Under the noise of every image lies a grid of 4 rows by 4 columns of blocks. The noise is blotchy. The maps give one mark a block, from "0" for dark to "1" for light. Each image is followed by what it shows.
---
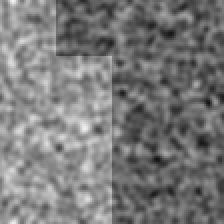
1000
1100
1100
1100
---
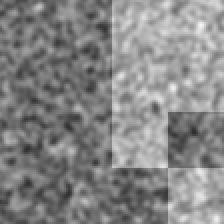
0011
0011
0010
0001
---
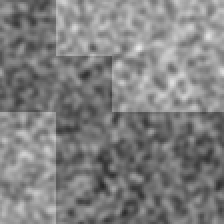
0111
0011
1000
1000
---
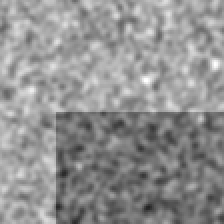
1111
1111
1000
1000
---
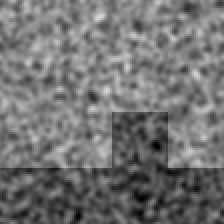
1111
1111
1101
0000
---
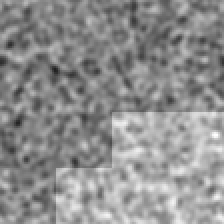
0000
0000
0011
0111
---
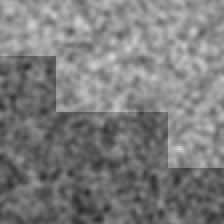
1111
0111
0001
0000
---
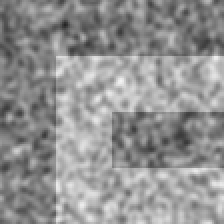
0000
0111
0100
0111
